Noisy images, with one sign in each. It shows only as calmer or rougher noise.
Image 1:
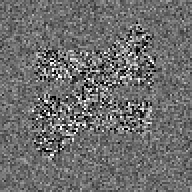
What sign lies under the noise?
not-equal sign
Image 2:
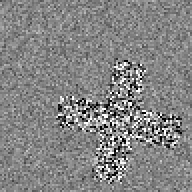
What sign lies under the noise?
plus sign
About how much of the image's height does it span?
two thirds
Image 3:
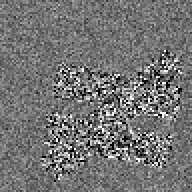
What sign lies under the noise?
not-equal sign
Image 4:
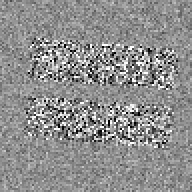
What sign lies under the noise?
equals sign
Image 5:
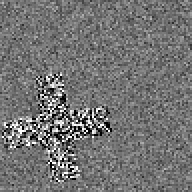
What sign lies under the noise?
plus sign
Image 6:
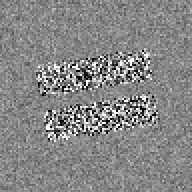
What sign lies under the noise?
equals sign
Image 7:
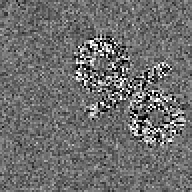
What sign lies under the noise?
percent sign
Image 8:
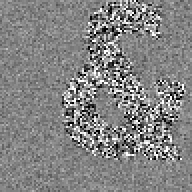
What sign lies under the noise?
ampersand
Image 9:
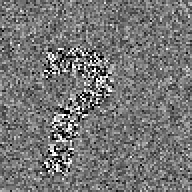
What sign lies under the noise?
question mark
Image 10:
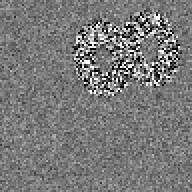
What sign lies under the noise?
infinity sign
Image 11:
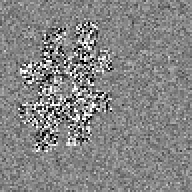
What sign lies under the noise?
hash sign
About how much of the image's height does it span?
two thirds
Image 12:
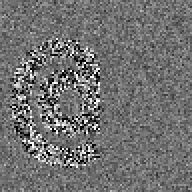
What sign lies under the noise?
at sign
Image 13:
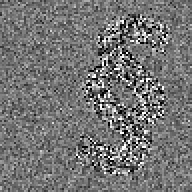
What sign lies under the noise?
section sign
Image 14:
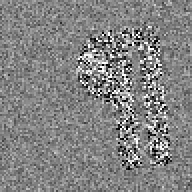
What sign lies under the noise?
pilcrow
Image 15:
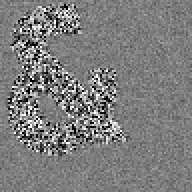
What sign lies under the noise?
ampersand
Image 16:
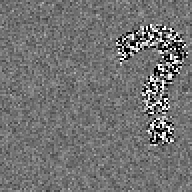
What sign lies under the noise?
question mark
